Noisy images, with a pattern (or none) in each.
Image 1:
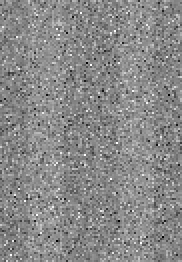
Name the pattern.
vertical stripes
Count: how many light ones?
2
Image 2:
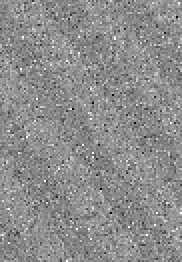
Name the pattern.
diagonal stripes
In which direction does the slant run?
top left to bottom right
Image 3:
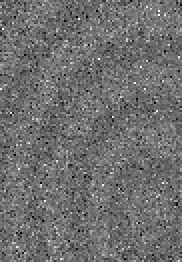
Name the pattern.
rings round one point
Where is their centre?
bottom right
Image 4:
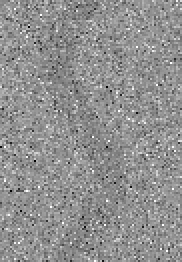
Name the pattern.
a wavy band
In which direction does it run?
top to bottom
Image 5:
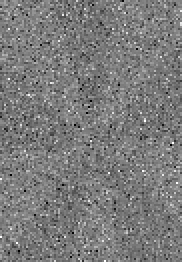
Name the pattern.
spokes from one point
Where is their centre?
centre
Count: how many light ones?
5
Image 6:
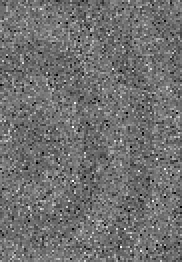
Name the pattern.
rings round one point
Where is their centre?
middle left
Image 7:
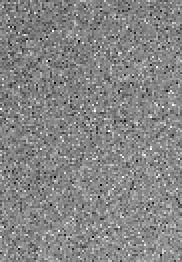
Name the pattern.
a smooth slope
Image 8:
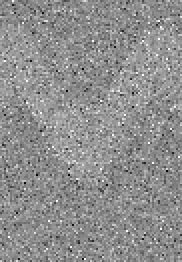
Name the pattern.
a wavy band
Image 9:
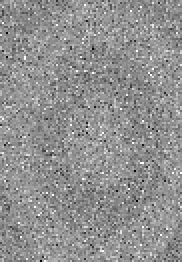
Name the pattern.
rings round one point
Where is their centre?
centre
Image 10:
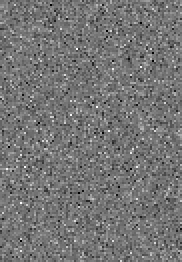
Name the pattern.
only noise
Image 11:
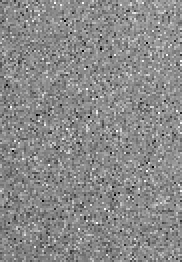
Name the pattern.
a smooth slope
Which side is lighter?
top right
